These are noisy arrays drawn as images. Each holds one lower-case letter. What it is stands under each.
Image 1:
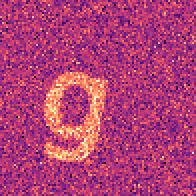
light g
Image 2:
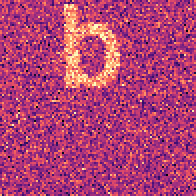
light b, top middle
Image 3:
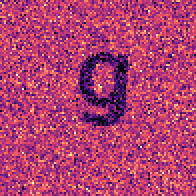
dark g, centre
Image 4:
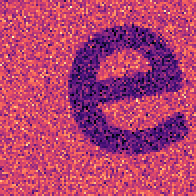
dark e
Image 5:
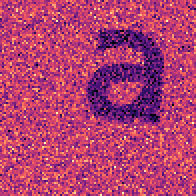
dark a
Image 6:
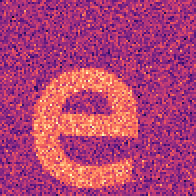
light e
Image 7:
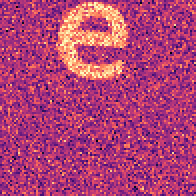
light e, top middle
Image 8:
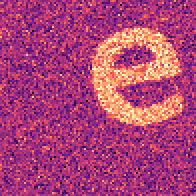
light e
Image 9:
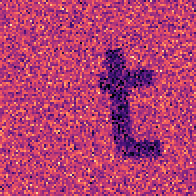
dark t
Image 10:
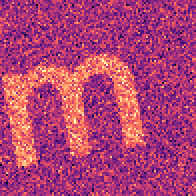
light m
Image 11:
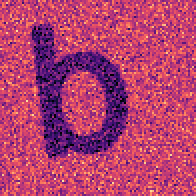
dark b
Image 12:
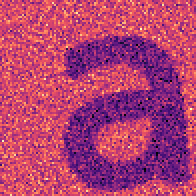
dark a
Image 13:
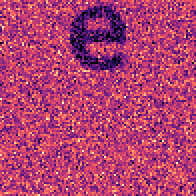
dark e, top middle
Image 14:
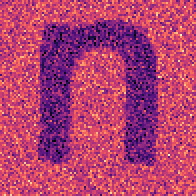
dark n
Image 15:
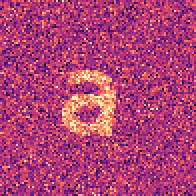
light a, centre
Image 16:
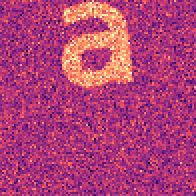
light a, top middle
